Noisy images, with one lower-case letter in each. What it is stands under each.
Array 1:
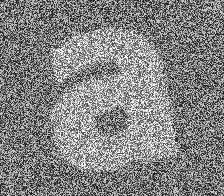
a
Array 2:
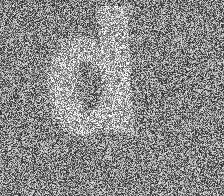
d
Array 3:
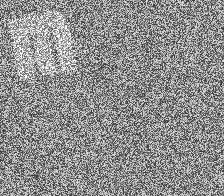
m
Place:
top left
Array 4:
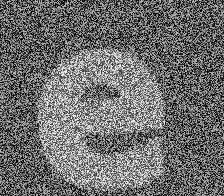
e
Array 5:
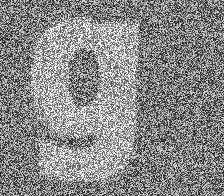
g
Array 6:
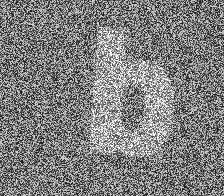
b
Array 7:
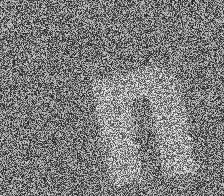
n
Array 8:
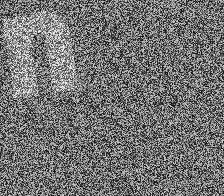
n
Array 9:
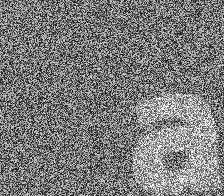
a
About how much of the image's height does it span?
half
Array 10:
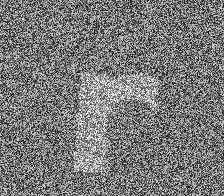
r
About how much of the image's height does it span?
half
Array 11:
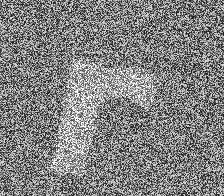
r
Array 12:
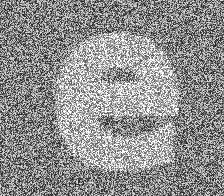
e
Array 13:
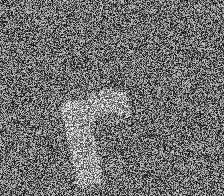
r
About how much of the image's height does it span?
half
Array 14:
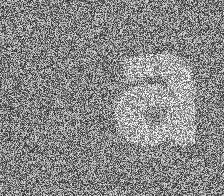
a
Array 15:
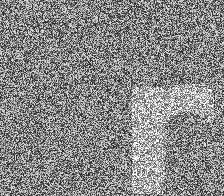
r
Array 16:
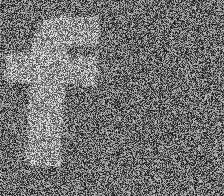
f
